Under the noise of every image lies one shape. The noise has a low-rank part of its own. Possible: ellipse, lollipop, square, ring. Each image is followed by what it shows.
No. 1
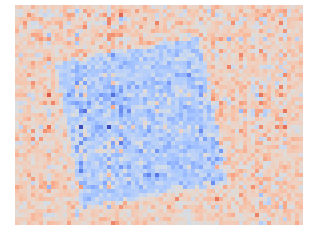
blue square
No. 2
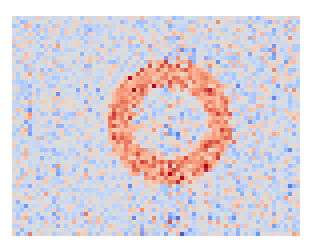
red ring
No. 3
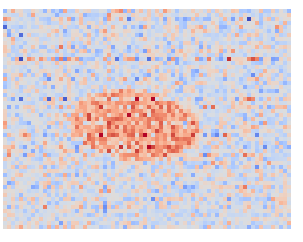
red ellipse, centre
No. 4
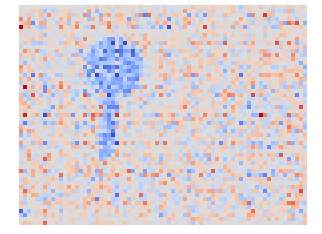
blue lollipop
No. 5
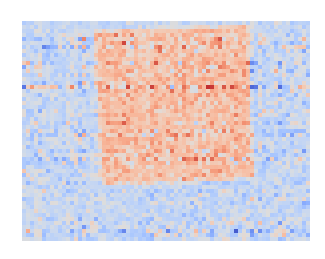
red square
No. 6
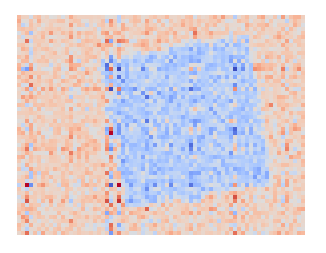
blue square
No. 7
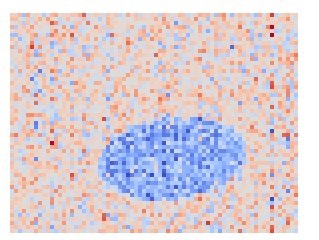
blue ellipse
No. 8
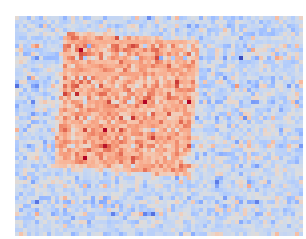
red square
